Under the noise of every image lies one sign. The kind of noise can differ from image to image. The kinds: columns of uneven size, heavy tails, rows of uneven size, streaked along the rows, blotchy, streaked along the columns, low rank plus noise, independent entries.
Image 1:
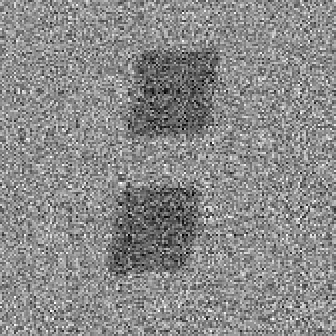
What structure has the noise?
low rank plus noise
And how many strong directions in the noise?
three or four
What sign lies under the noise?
colon
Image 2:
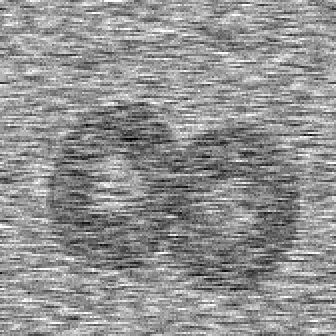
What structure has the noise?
streaked along the rows
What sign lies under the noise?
infinity sign
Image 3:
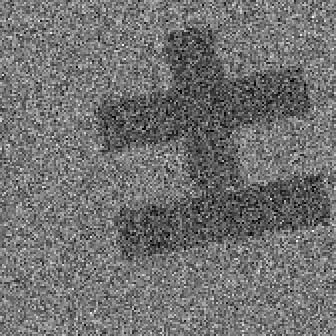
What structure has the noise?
independent entries
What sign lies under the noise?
plus-minus sign
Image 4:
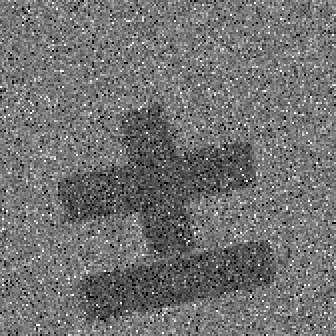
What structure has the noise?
heavy tails
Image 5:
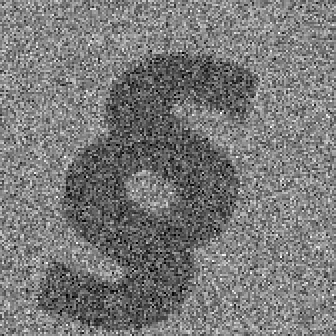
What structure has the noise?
independent entries
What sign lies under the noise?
section sign
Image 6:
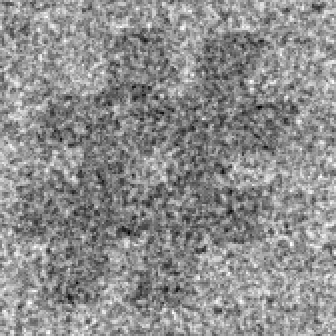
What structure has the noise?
blotchy
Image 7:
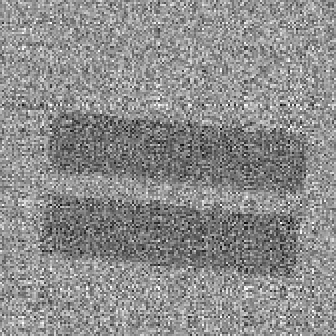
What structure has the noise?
low rank plus noise
